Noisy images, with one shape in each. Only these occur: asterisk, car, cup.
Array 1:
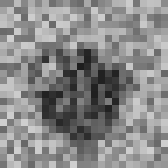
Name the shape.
cup
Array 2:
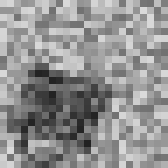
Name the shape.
cup
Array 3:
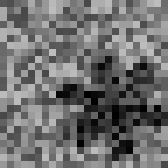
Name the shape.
asterisk
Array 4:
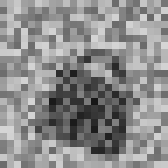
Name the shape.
cup
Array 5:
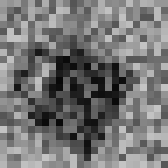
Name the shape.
cup
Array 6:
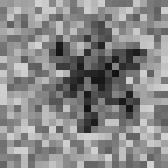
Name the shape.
asterisk
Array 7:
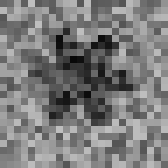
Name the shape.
asterisk
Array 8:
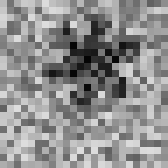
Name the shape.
asterisk
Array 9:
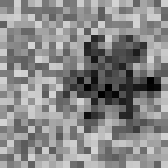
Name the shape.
asterisk
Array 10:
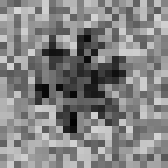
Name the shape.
asterisk
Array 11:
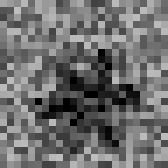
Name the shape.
asterisk
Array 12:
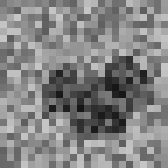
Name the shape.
car
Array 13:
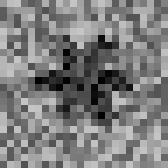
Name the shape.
asterisk
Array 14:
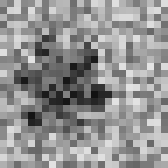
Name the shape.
asterisk
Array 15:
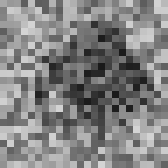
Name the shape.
cup
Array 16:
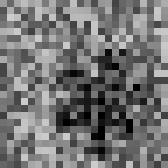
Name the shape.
asterisk
